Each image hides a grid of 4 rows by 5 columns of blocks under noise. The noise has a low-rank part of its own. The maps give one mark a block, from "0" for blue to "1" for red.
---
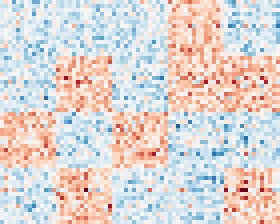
0 0 0 1 0
0 1 0 1 1
1 0 1 0 0
0 1 0 0 1
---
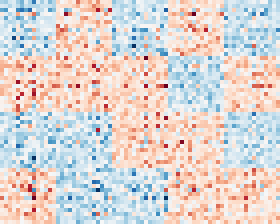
0 1 0 1 0
1 1 1 0 1
0 0 1 1 0
1 0 0 1 1
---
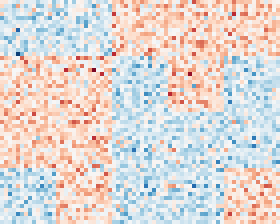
0 0 1 1 1
1 1 0 1 0
1 1 0 0 0
0 1 0 0 1
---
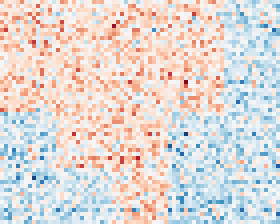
1 1 1 1 0
1 1 1 1 0
0 1 1 0 0
0 0 1 0 0
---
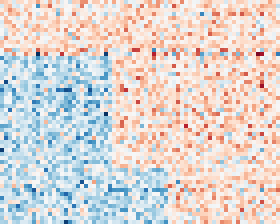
1 1 1 1 1
0 0 1 1 1
0 0 1 1 1
0 0 0 1 1
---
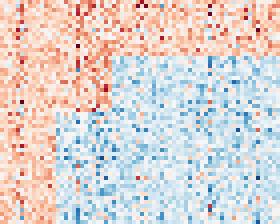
1 1 1 1 1
1 1 0 0 0
1 0 0 0 0
1 0 0 0 0
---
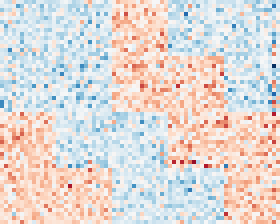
0 0 1 0 0
0 0 1 1 0
1 0 0 1 1
1 1 0 0 1
